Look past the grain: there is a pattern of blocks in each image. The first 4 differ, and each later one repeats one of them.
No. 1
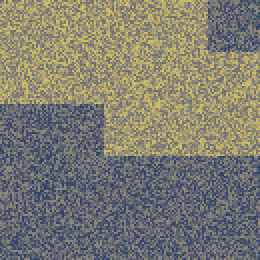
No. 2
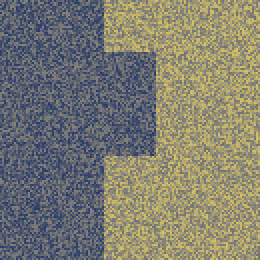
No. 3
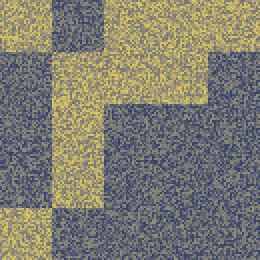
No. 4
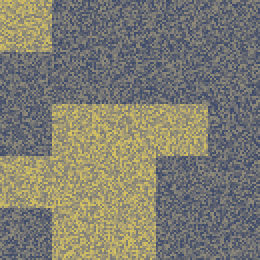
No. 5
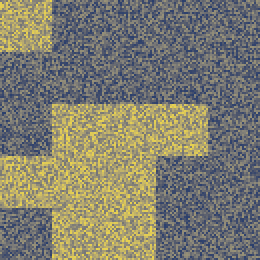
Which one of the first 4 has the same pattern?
4
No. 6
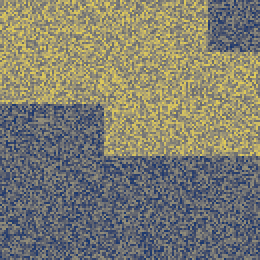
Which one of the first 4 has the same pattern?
1
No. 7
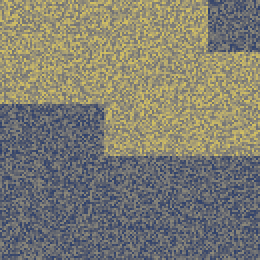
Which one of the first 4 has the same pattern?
1
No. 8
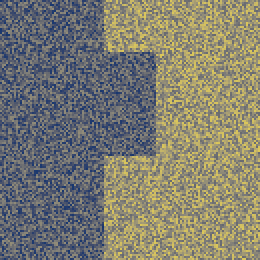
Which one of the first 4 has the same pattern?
2
